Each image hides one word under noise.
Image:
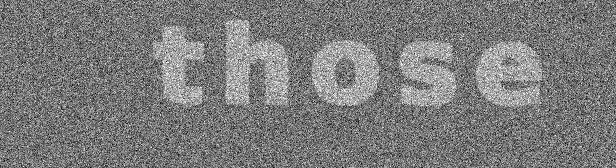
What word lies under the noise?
those
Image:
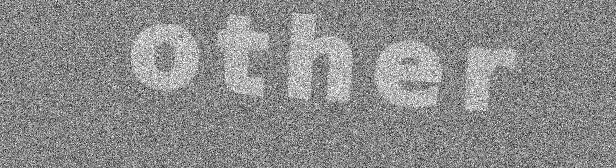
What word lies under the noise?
other
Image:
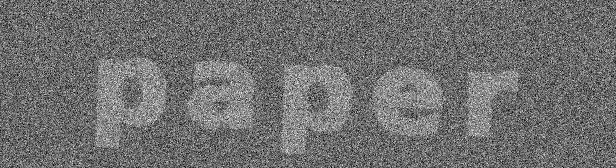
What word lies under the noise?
paper
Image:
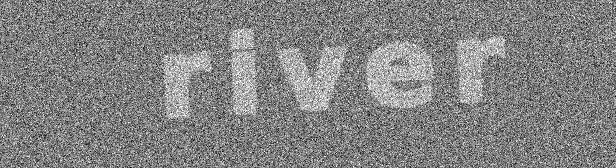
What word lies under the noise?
river
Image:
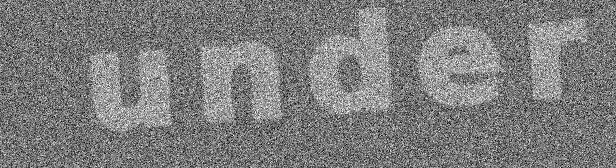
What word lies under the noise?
under
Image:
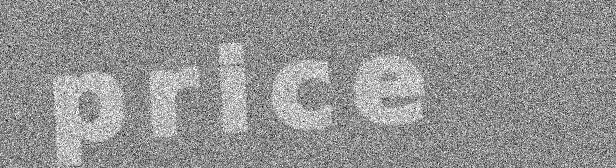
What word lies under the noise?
price
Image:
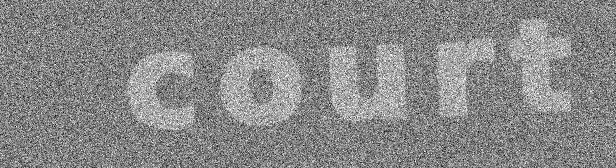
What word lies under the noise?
court
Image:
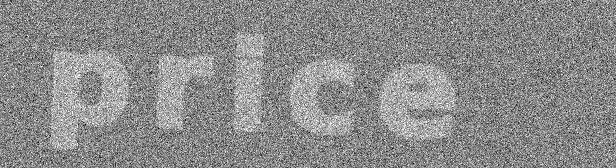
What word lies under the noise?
price
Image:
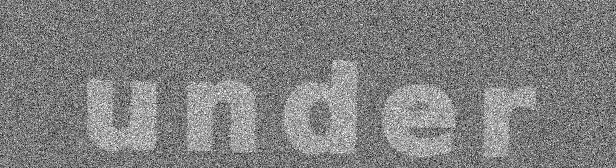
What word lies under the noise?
under
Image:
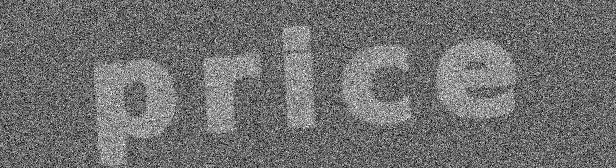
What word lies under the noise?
price
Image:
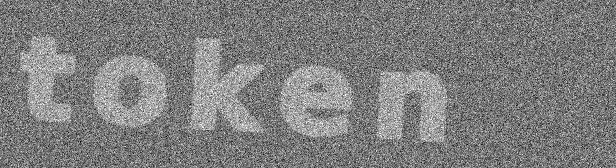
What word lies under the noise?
token
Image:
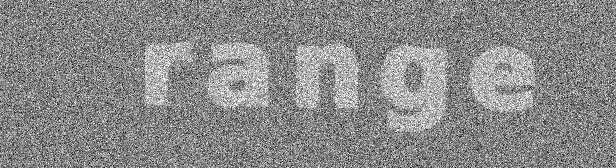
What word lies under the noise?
range
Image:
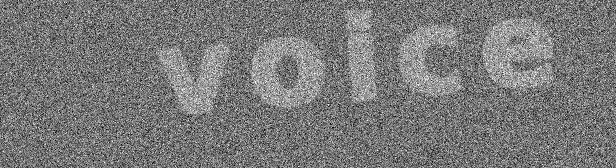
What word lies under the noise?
voice
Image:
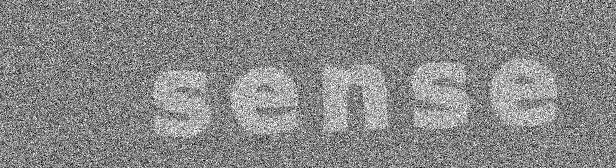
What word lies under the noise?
sense
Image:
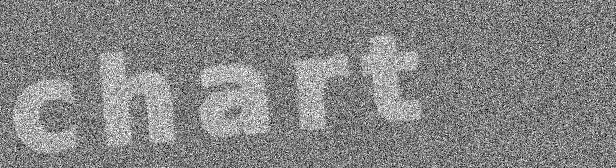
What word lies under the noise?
chart
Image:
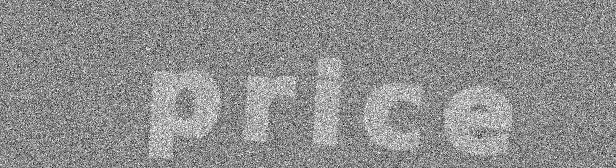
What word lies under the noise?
price
